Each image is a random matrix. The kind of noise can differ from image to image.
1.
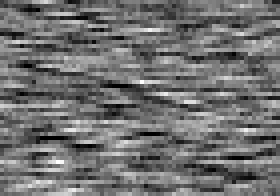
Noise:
streaked along the rows
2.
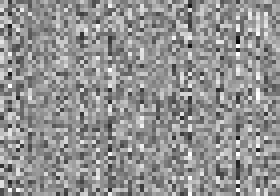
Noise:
columns of uneven size
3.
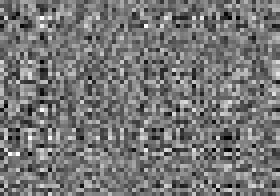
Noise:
low rank plus noise
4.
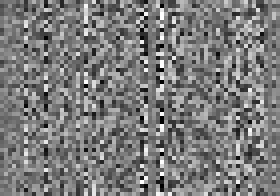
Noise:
columns of uneven size
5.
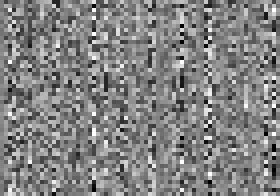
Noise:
columns of uneven size
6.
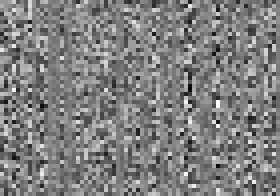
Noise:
columns of uneven size
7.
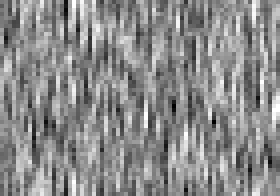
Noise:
streaked along the columns
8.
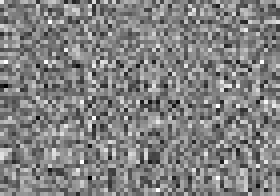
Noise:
low rank plus noise
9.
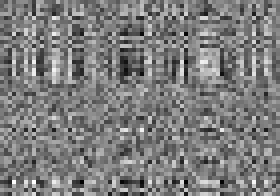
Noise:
low rank plus noise
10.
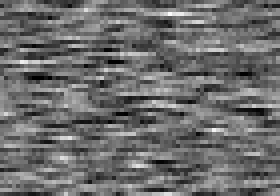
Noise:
streaked along the rows
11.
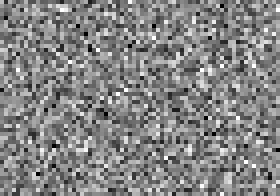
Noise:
independent entries
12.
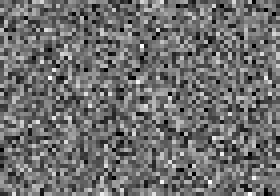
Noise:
independent entries
